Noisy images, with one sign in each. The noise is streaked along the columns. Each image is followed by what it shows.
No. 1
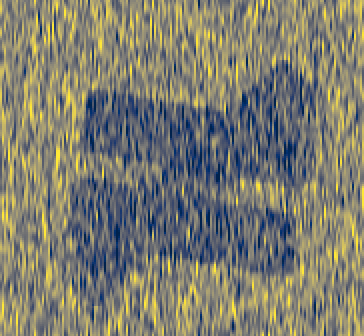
not-equal sign
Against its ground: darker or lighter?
darker
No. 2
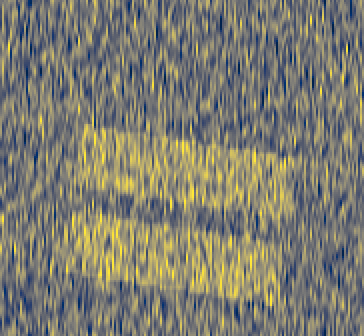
equals sign
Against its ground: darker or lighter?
lighter
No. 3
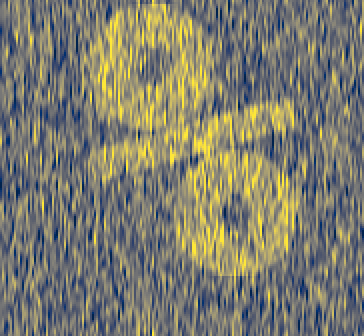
percent sign
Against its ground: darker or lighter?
lighter
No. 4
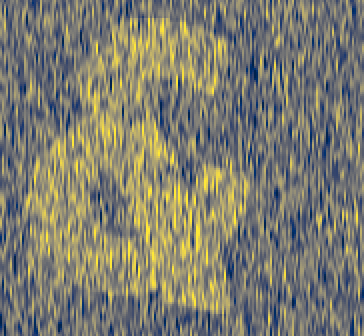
ampersand
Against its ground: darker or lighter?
lighter
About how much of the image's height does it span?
nearly all
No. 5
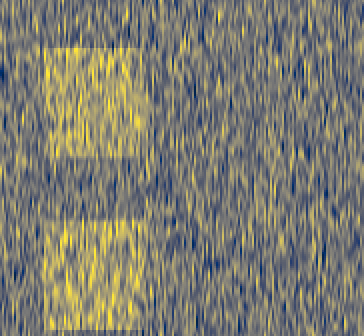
colon
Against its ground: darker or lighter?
lighter
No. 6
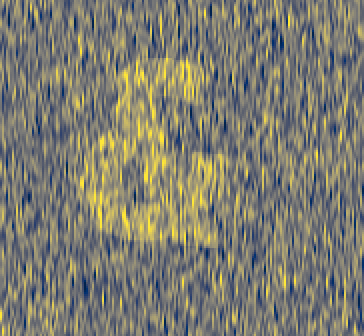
ampersand
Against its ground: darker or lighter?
lighter
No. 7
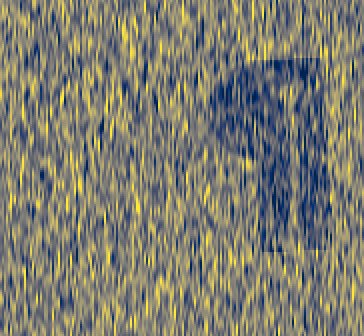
pilcrow
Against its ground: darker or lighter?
darker
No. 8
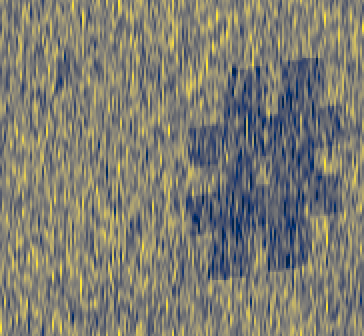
hash sign
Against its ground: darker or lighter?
darker
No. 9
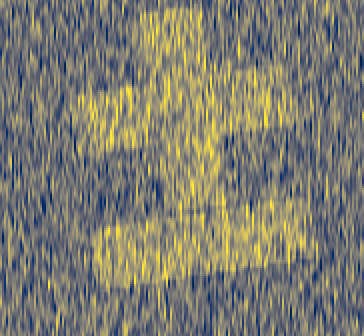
plus-minus sign
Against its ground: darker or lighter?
lighter
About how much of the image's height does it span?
nearly all
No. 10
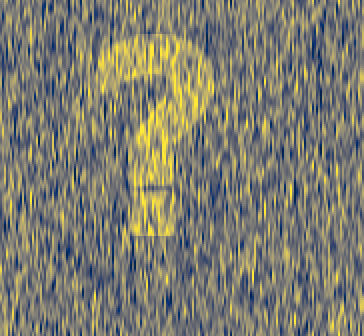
question mark
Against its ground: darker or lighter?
lighter
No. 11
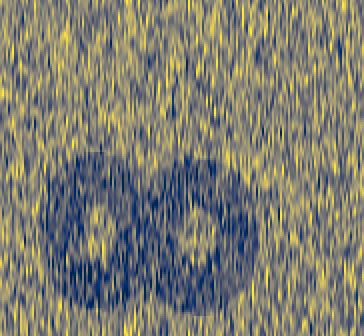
infinity sign
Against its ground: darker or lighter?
darker
